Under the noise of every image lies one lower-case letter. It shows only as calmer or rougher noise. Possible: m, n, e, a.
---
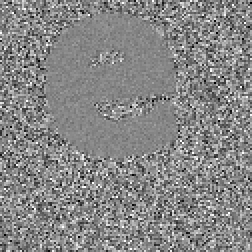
e
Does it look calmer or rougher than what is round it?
calmer
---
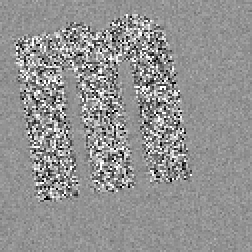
m
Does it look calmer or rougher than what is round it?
rougher
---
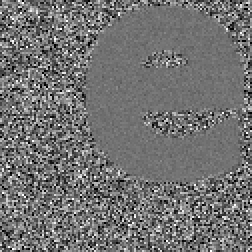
e
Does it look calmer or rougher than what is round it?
calmer
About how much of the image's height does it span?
two thirds
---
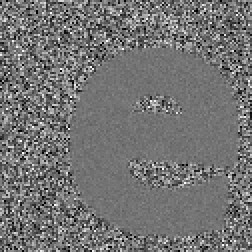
e
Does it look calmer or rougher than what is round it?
calmer
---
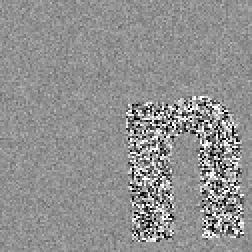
n
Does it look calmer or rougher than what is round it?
rougher
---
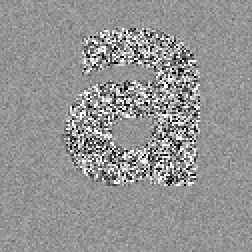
a
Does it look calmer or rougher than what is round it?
rougher
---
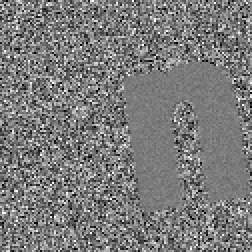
n
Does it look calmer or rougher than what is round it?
calmer
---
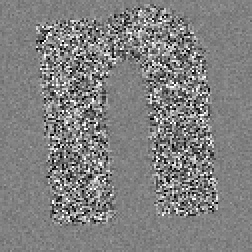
n
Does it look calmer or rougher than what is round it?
rougher
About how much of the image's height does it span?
nearly all
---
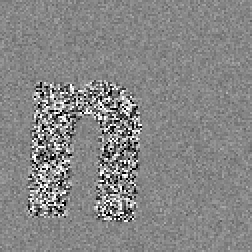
n
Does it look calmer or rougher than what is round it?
rougher
